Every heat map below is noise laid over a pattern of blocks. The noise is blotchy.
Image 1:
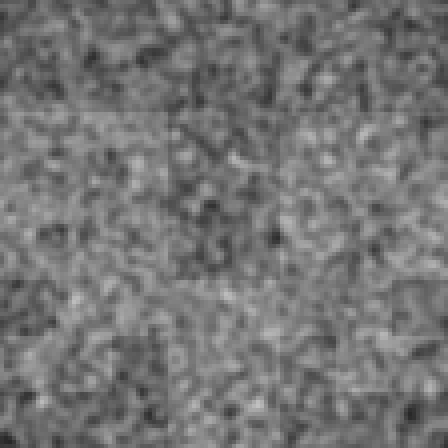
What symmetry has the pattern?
left and right mirror each other
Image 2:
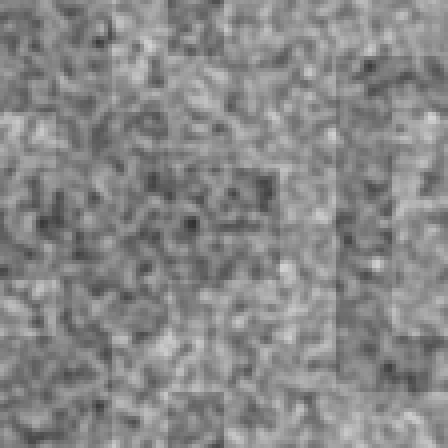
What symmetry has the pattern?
top and bottom mirror each other
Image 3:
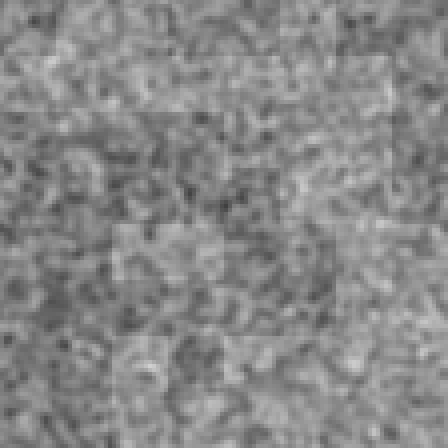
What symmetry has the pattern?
no symmetry
